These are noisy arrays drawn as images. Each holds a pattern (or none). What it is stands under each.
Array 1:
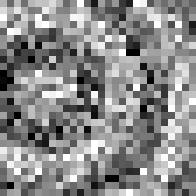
rings round one point
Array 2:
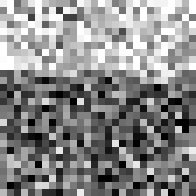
a sharp edge
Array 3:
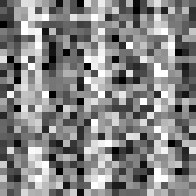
vertical stripes
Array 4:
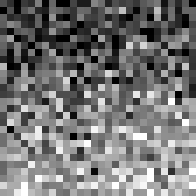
a smooth slope
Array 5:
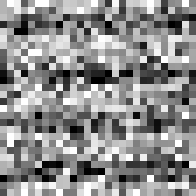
horizontal stripes
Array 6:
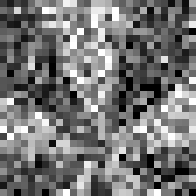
spokes from one point
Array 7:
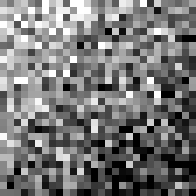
a smooth slope
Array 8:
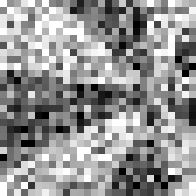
spokes from one point
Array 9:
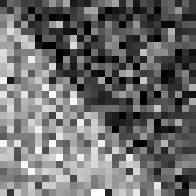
a sharp edge
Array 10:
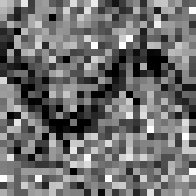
a wavy band
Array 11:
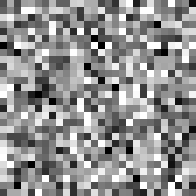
only noise
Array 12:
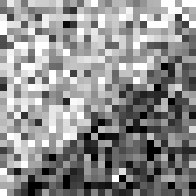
a sharp edge
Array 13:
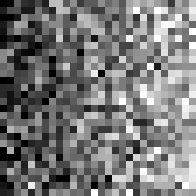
a smooth slope
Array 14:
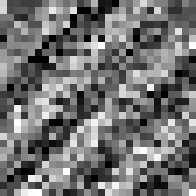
diagonal stripes
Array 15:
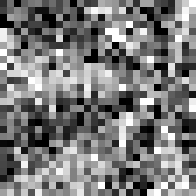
spokes from one point
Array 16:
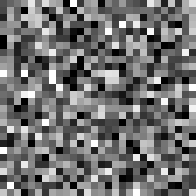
only noise
